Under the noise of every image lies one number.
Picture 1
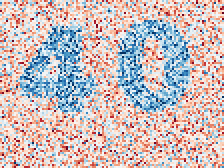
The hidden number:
40
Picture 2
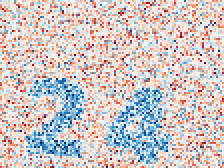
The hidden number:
24
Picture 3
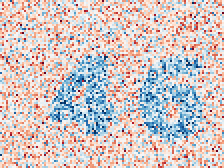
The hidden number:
46
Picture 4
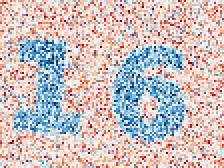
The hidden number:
16
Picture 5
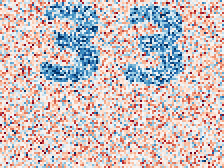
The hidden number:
33
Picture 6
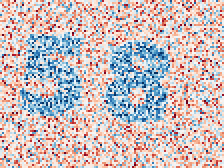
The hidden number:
58
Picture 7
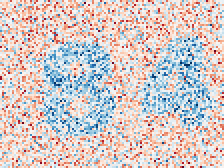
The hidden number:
84
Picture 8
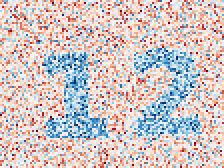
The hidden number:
12
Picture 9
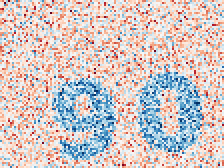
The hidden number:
90
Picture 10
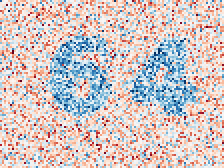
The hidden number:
64
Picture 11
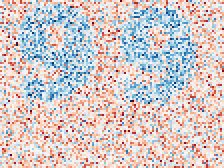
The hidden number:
99
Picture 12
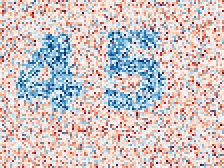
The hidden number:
45
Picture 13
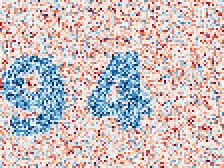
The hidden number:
94
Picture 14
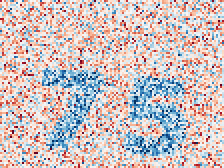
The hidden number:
75
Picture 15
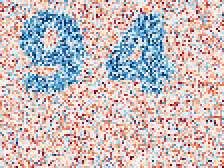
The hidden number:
94
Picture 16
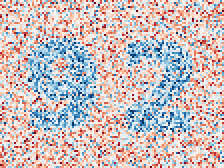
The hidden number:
92
